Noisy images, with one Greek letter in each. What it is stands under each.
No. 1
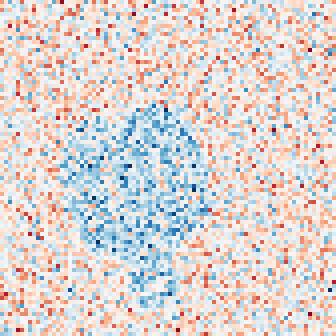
phi
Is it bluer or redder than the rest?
bluer
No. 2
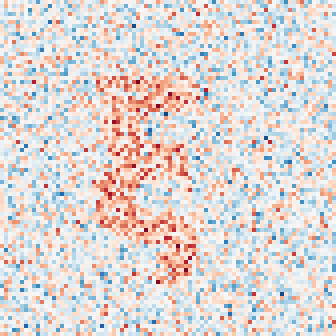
xi
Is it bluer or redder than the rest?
redder
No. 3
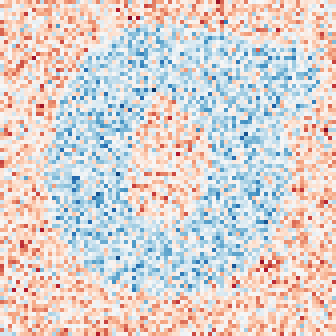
sigma
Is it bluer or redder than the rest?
bluer
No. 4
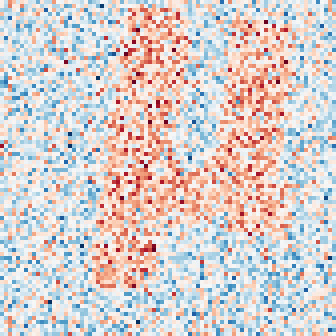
mu
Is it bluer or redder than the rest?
redder
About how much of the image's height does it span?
nearly all
